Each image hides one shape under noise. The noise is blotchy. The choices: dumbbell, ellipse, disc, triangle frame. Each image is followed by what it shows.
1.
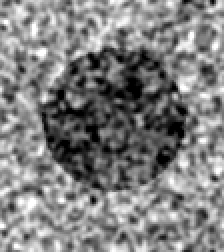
dark disc
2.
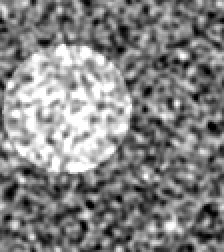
light disc
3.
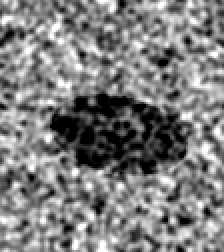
dark ellipse
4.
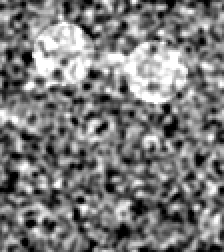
light dumbbell
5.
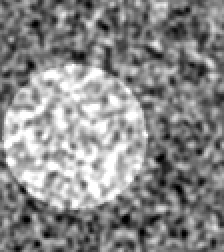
light disc
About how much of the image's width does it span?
two thirds
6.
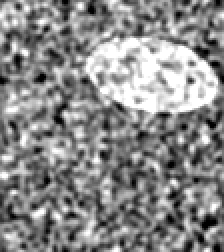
light ellipse
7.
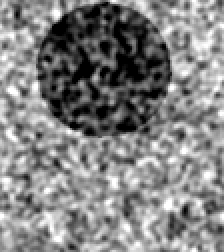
dark disc
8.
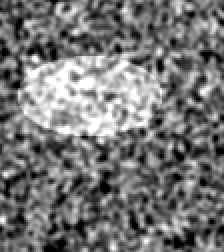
light ellipse
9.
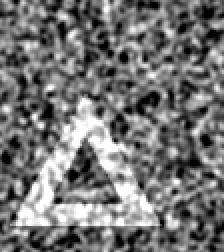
light triangle frame
